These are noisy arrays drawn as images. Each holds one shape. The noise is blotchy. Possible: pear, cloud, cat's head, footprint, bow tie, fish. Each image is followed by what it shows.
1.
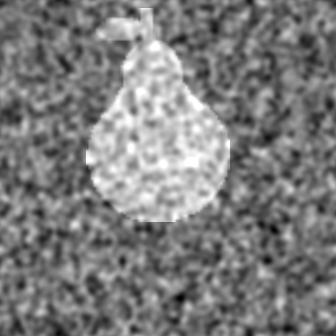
pear
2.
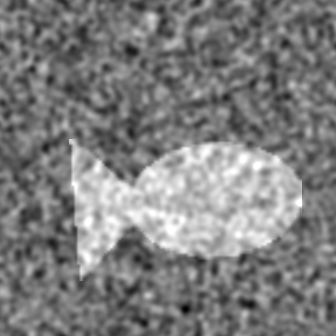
fish
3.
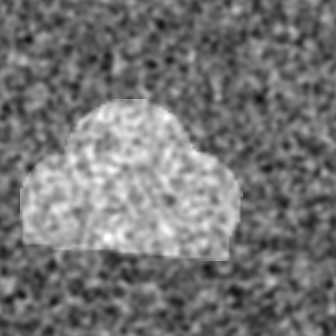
cloud
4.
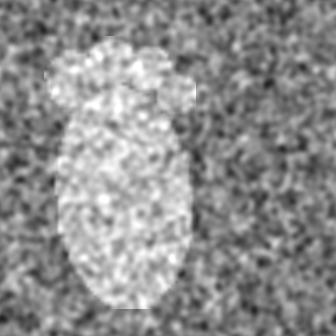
footprint
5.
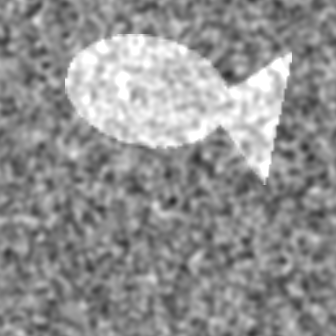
fish
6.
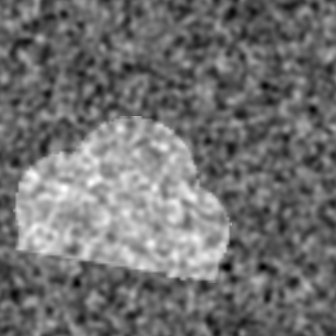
cloud
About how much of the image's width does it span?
two thirds
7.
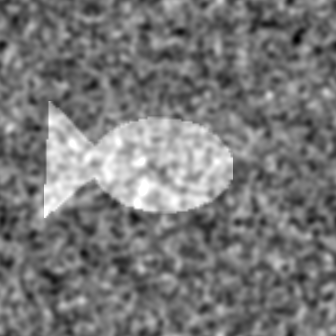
fish
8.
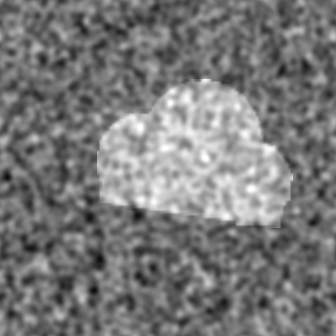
cloud
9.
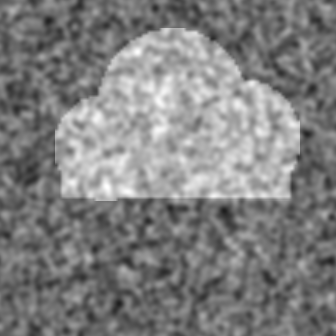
cloud
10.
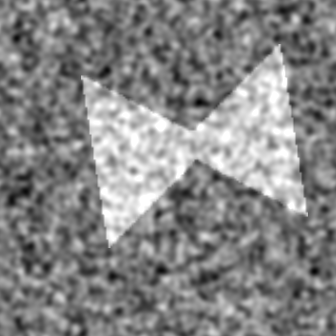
bow tie
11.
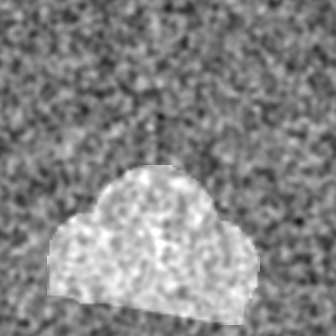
cloud
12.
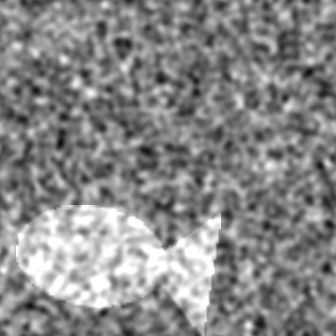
fish
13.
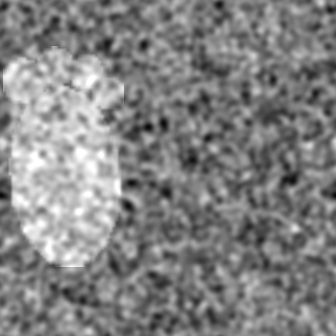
footprint
